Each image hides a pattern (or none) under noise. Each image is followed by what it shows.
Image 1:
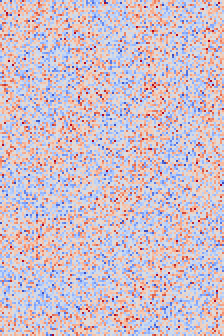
rings round one point
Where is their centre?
top left
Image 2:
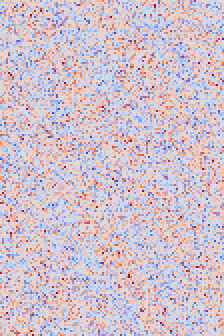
diagonal stripes
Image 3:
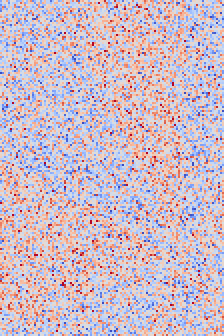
spokes from one point
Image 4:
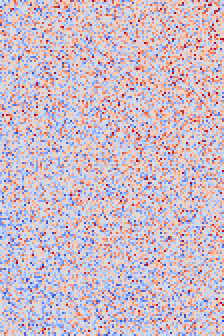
a smooth slope
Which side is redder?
top right
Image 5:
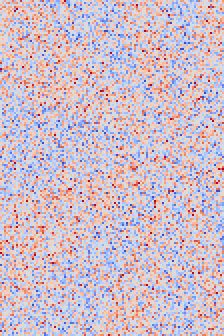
spokes from one point
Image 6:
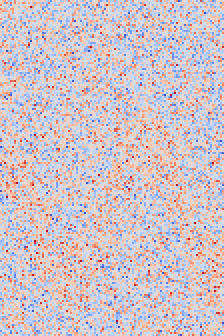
a wavy band
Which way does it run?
left to right
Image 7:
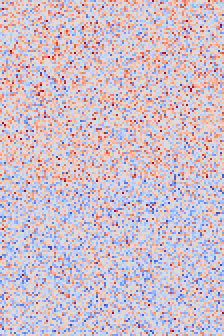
a sharp edge
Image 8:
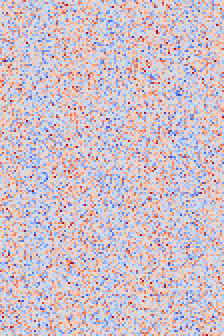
vertical stripes
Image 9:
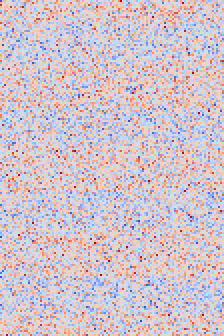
horizontal stripes
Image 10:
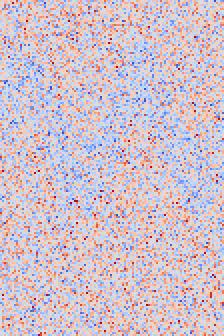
a wavy band
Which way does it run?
left to right
